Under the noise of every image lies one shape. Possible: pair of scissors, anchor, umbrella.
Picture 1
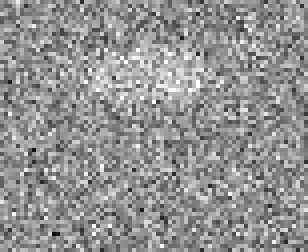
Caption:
light umbrella
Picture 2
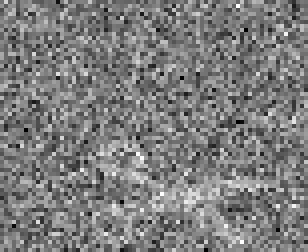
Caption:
light pair of scissors
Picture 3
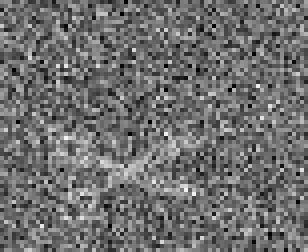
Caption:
light pair of scissors
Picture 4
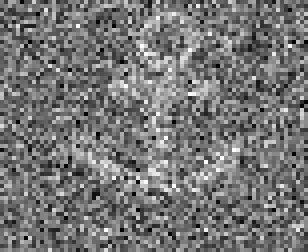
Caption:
light anchor
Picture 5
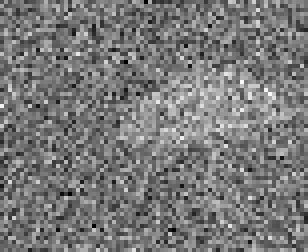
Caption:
light umbrella
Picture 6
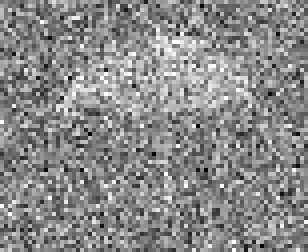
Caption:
light umbrella
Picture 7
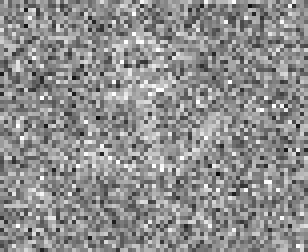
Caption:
light anchor
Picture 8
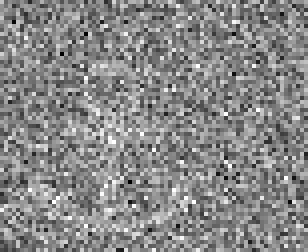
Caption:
light anchor
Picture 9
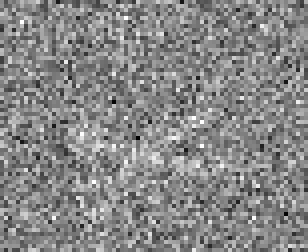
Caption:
light pair of scissors
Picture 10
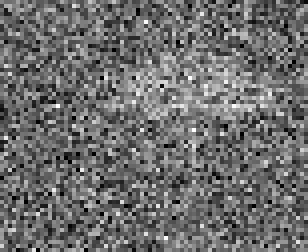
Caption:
light umbrella
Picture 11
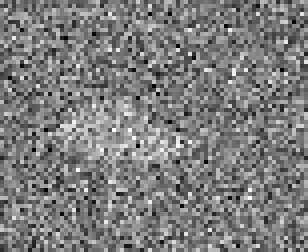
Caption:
light umbrella
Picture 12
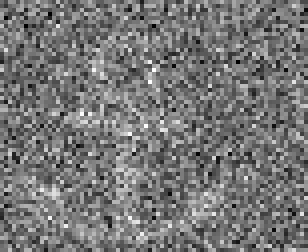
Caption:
light anchor
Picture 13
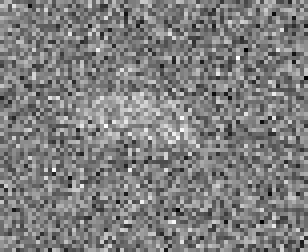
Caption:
light umbrella
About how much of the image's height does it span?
half
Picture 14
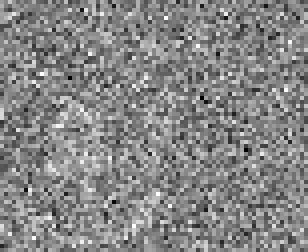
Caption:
light anchor
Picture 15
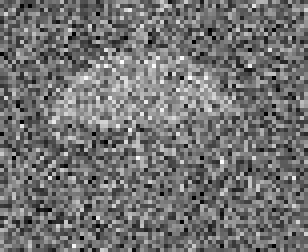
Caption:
light umbrella
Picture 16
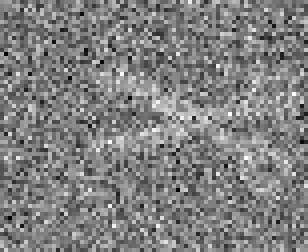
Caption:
light pair of scissors
